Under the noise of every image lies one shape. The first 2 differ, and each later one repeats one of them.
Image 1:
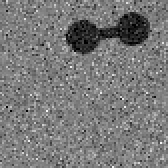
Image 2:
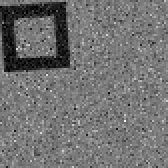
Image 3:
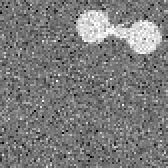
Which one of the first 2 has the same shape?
1
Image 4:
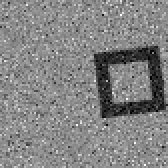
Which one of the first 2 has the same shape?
2
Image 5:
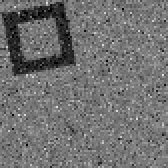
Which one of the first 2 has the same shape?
2
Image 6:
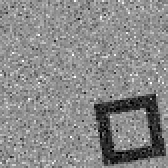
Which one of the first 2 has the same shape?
2
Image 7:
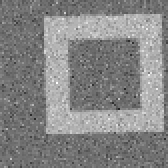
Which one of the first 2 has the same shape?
2
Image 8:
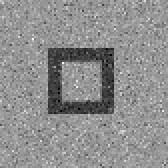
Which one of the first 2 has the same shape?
2
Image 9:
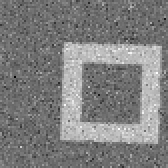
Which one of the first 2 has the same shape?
2
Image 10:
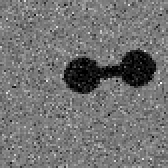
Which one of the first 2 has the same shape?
1
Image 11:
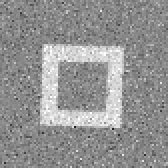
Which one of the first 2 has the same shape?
2
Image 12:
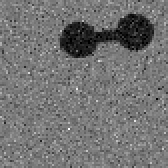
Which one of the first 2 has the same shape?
1
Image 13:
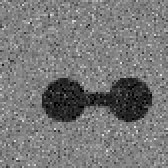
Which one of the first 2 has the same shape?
1
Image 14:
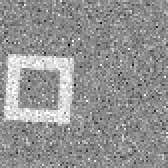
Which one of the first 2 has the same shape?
2
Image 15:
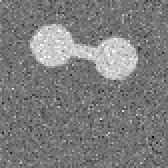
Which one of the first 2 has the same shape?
1
